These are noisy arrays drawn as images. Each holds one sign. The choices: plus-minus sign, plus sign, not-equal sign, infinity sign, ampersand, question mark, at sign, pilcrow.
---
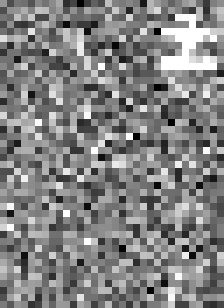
plus-minus sign
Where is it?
top right
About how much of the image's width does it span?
a quarter
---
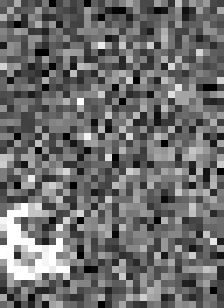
ampersand
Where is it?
bottom left
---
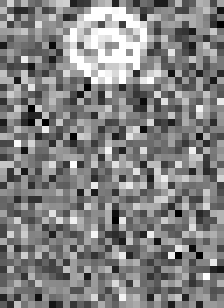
at sign
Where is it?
top middle
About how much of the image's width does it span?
a third
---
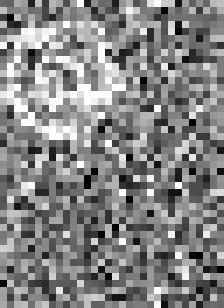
at sign
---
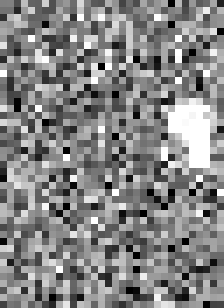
pilcrow
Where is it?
middle right
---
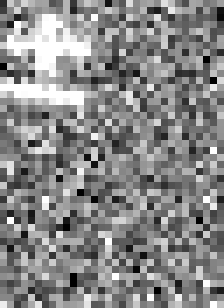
plus-minus sign
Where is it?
top left
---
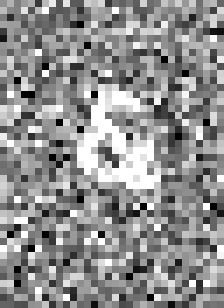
ampersand
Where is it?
centre
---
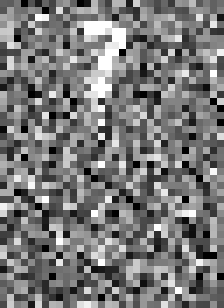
question mark
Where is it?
top middle
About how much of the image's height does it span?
a quarter
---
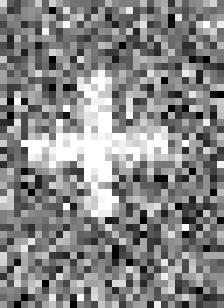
plus sign
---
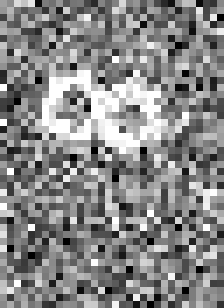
infinity sign
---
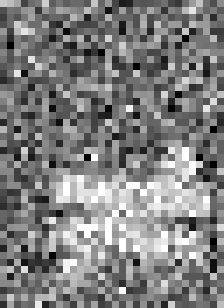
not-equal sign
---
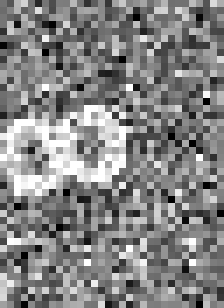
infinity sign
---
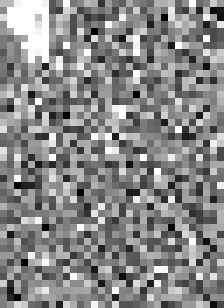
pilcrow
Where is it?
top left
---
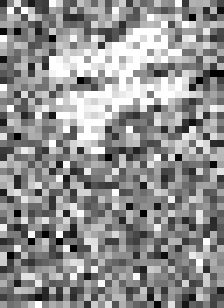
not-equal sign
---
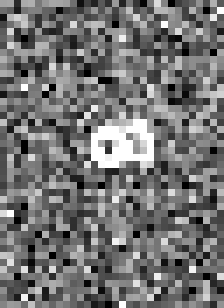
infinity sign
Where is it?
centre
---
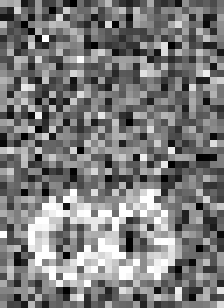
infinity sign
